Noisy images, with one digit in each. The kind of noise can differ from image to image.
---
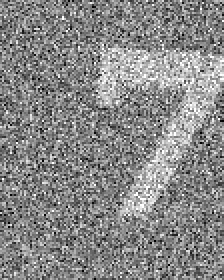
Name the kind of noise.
independent entries
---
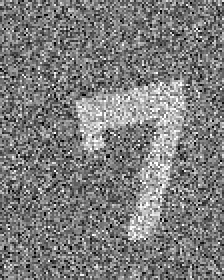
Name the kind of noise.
low rank plus noise
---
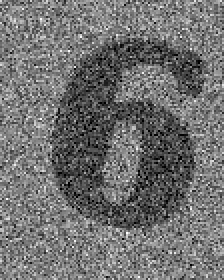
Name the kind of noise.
low rank plus noise
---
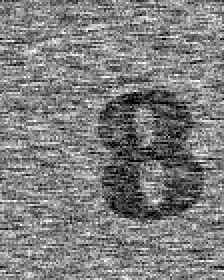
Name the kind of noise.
streaked along the rows
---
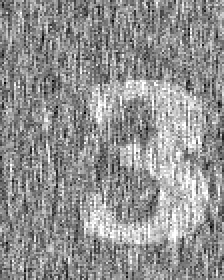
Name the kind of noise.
streaked along the columns
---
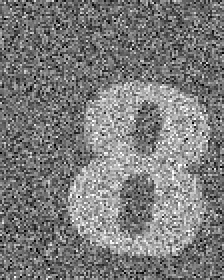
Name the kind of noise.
low rank plus noise
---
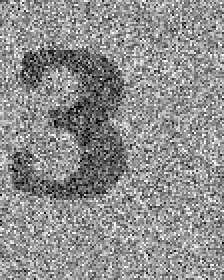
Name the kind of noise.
independent entries
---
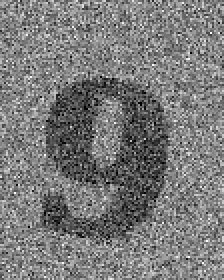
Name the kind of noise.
independent entries
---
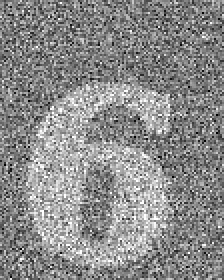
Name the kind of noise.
low rank plus noise
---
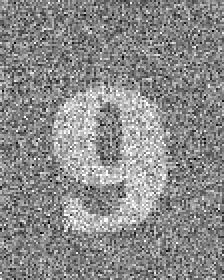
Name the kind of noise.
low rank plus noise
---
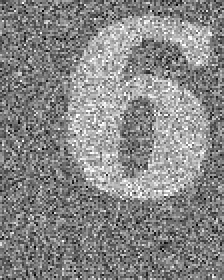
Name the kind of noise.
low rank plus noise
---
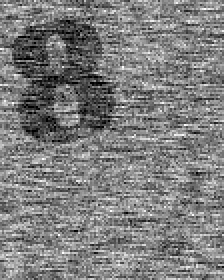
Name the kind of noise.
streaked along the rows
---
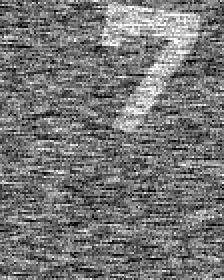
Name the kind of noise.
streaked along the rows
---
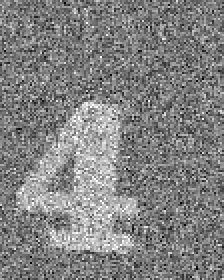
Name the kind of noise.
low rank plus noise
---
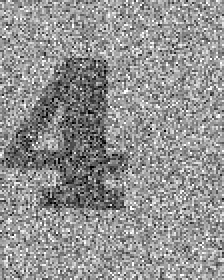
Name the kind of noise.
independent entries
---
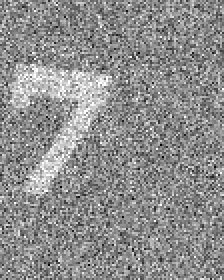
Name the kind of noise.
independent entries
